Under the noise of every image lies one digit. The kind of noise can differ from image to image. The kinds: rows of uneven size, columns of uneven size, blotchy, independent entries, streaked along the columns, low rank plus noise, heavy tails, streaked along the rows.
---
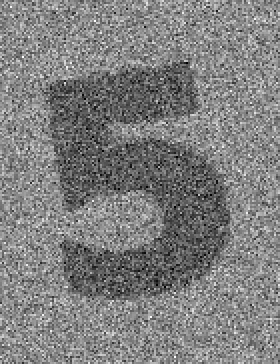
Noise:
independent entries
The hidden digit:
5
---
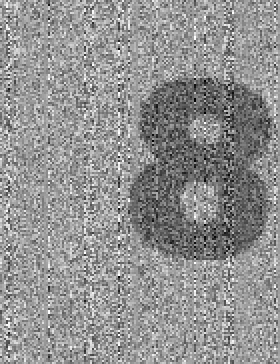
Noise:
columns of uneven size
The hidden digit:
8
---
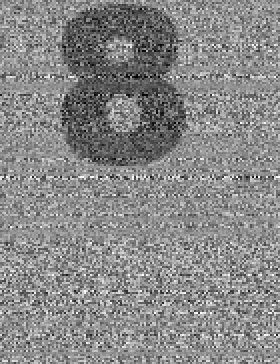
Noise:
rows of uneven size
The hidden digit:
8
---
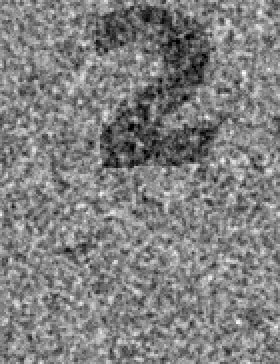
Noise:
blotchy
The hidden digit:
2
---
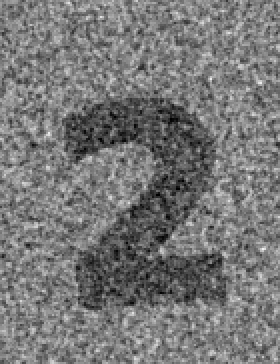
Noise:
blotchy
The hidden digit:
2
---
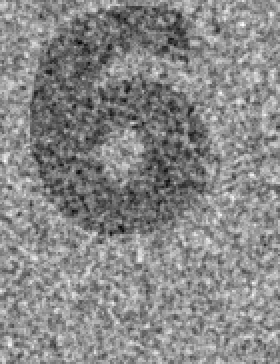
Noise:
blotchy
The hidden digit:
6
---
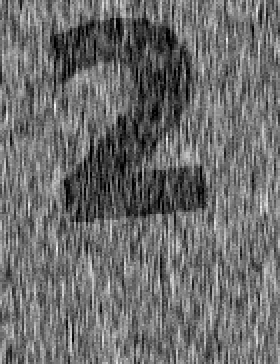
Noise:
streaked along the columns
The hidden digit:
2
